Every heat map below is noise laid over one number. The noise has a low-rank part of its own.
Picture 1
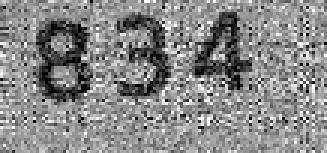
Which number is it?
834
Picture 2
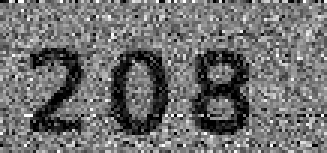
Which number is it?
208
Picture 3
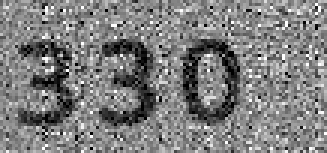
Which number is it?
330
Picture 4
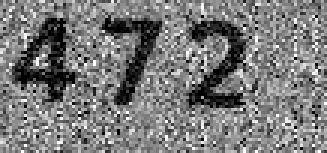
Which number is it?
472
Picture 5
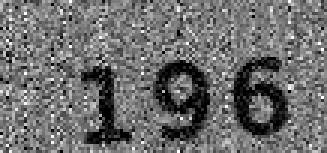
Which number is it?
196
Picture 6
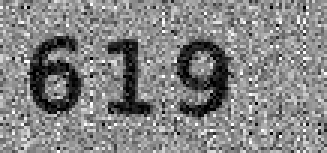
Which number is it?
619
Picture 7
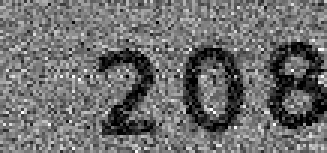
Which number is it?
208
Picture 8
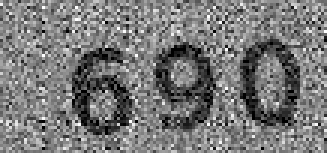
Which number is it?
690
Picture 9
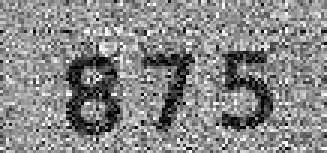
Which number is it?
875
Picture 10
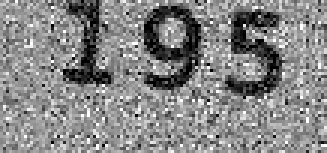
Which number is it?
195
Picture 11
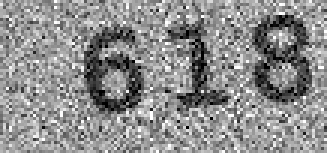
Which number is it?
618
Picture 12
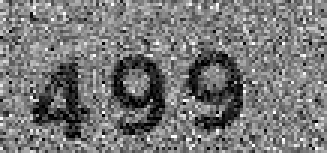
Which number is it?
499
